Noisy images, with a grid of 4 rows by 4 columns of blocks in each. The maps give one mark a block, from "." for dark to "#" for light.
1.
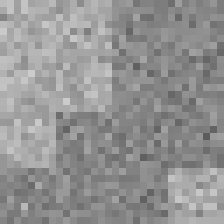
# # . .
# # . .
# . . .
. . . #
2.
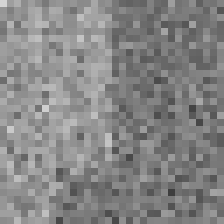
# # . .
# # . .
# # . .
# . . .
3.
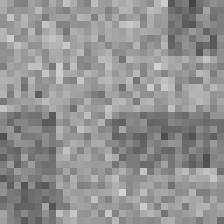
# # # .
# # # #
. # . .
. # # #
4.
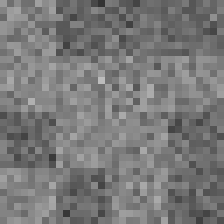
# . . .
# # # #
. # # .
# . # .
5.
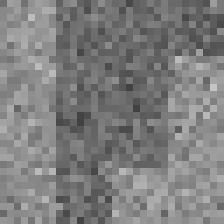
# . . .
# . . #
# . . #
# . # #
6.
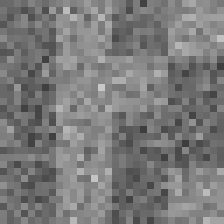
. # . #
. # # .
. # . .
. # . #
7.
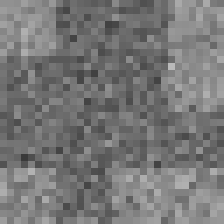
# . . #
. . . #
. . . .
# . # #
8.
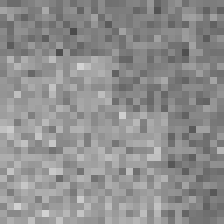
. . . .
# # . .
# # # .
# # # .
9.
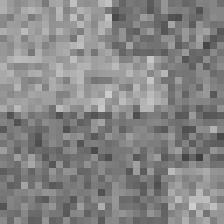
# # . .
# # # .
. . . .
. . . #
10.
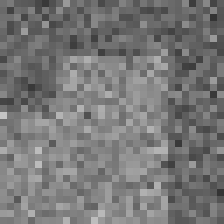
. . . .
. # # .
# # # .
# # # .
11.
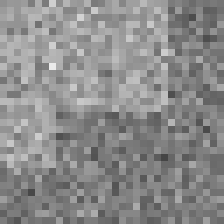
# # # .
# # # .
# . . .
. . . .
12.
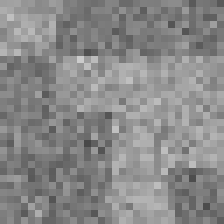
# . . .
. # # #
. . # #
. . # .
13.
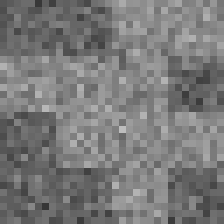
. . # #
# # # .
. # # #
. . # .
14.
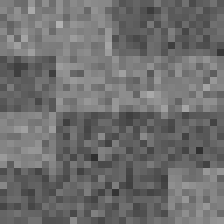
# # . .
. # # #
# . . .
. . . #
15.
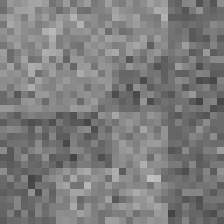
# # # .
# # . .
. . # .
. # # .
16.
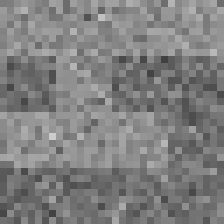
# # # #
. # . .
# # # .
. . . .
